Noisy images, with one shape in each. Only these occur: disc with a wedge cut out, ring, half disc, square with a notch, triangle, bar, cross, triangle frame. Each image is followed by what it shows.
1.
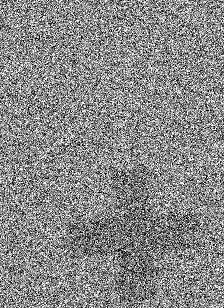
cross
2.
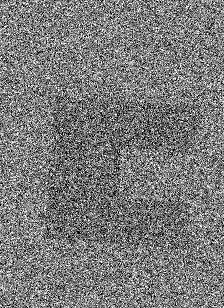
square with a notch
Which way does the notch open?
right
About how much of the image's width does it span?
two thirds
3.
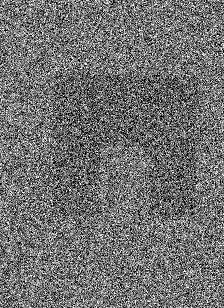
square with a notch
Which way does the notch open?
down
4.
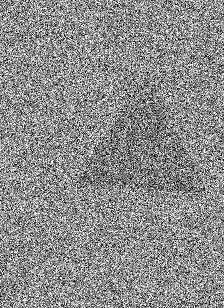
triangle
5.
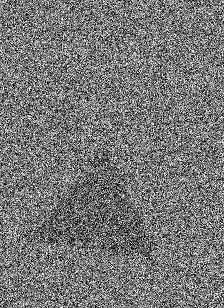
triangle
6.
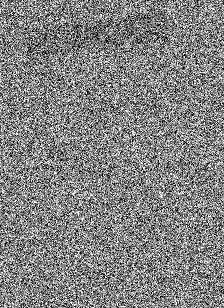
bar
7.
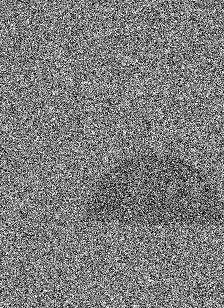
half disc
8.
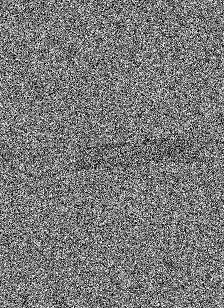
bar
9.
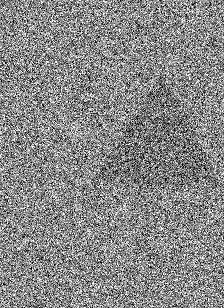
triangle
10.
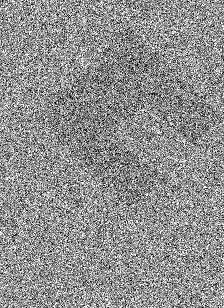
square with a notch
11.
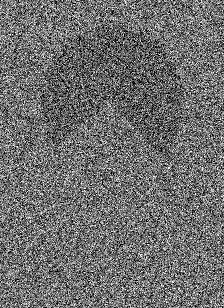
disc with a wedge cut out
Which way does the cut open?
down
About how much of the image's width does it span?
two thirds
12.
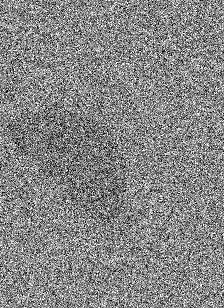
half disc
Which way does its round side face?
up and right
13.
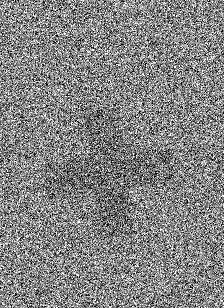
cross
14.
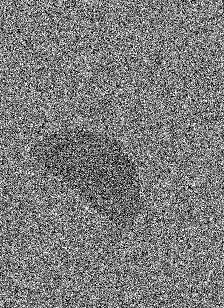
half disc
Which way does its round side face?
up and right
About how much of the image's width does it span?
half
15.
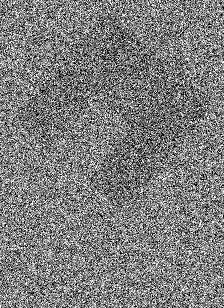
square with a notch
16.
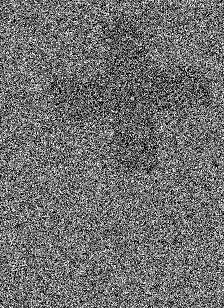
cross
